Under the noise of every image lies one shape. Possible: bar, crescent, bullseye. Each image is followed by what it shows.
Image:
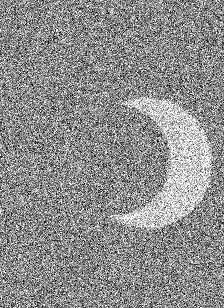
crescent
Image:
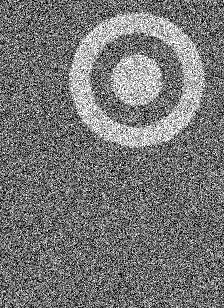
bullseye
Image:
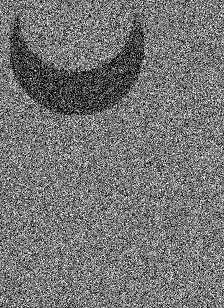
crescent
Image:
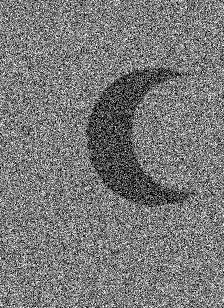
crescent
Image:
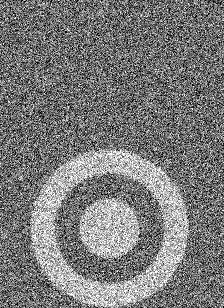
bullseye
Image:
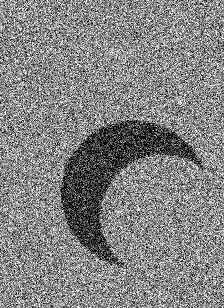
crescent
